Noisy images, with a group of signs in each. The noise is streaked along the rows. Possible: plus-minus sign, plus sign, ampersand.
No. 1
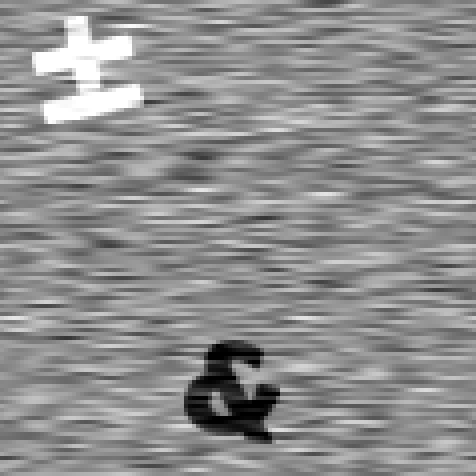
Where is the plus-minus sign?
top left
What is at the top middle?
nothing
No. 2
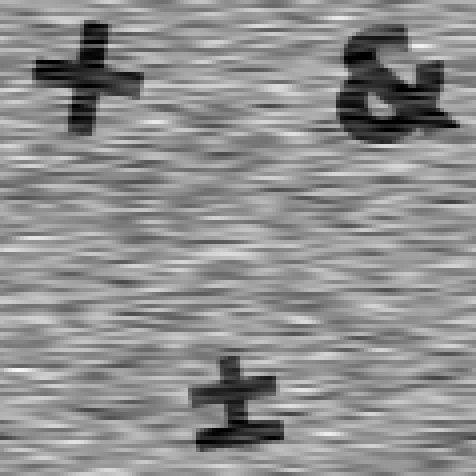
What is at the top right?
ampersand
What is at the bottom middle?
plus-minus sign
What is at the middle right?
nothing
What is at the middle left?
nothing
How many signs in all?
3
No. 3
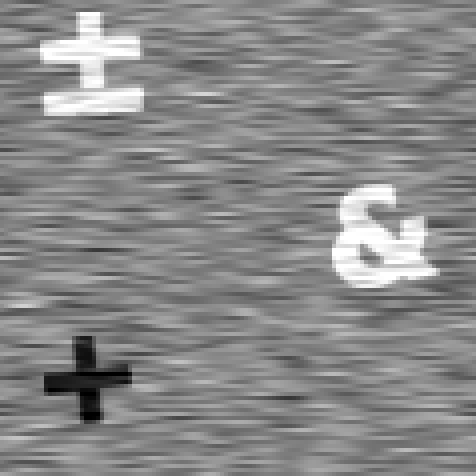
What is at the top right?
nothing
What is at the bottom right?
nothing
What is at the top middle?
nothing
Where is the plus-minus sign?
top left
